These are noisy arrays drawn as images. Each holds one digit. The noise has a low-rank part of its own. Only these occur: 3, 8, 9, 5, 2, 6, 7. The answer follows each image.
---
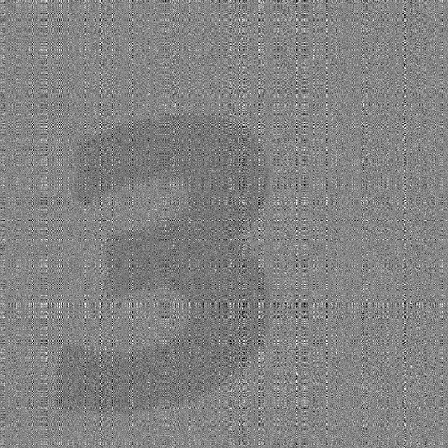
3
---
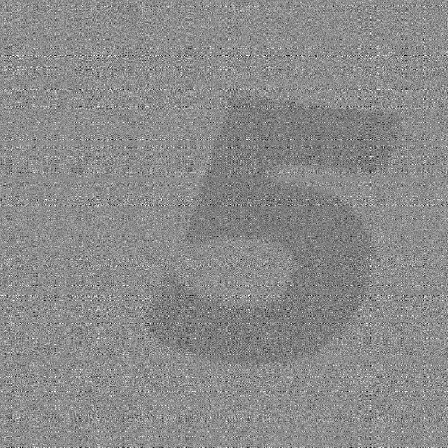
5
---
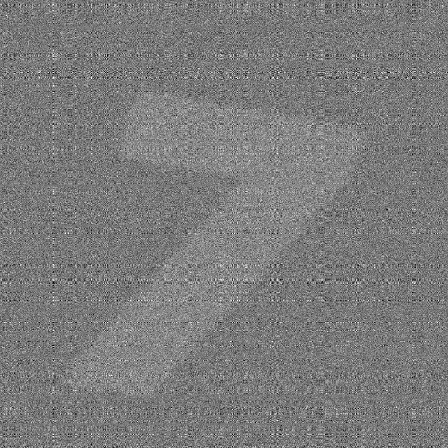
7
